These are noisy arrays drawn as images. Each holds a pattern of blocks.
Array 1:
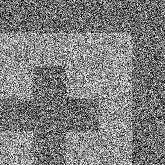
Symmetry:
mirrored about the diagonal from the bottom left
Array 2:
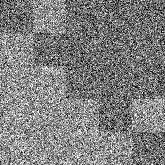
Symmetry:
mirrored about the diagonal from the bottom left
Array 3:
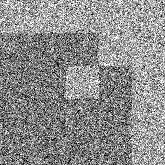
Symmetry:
mirrored about the diagonal from the bottom left
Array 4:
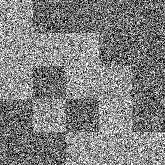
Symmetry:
mirrored about the diagonal from the bottom left
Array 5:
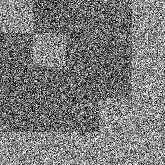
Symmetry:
mirrored about the diagonal from the top left
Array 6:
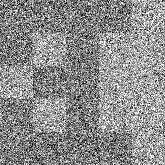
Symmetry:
top and bottom mirror each other
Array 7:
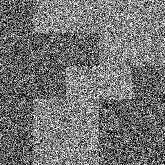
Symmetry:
no symmetry
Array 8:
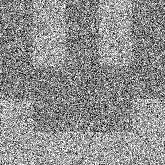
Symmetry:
left and right mirror each other
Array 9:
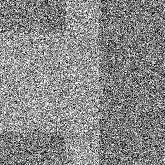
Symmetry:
top and bottom mirror each other
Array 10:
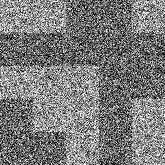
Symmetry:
mirrored about the diagonal from the bottom left
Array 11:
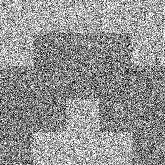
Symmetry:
left and right mirror each other
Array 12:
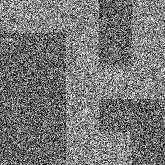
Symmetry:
no symmetry
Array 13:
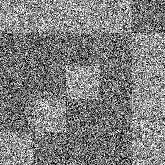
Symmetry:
mirrored about the diagonal from the bottom left
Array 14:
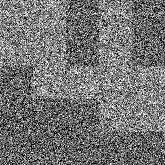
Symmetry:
no symmetry
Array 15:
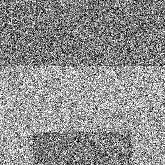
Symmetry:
left and right mirror each other
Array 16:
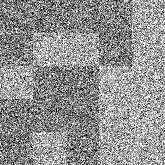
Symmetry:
no symmetry
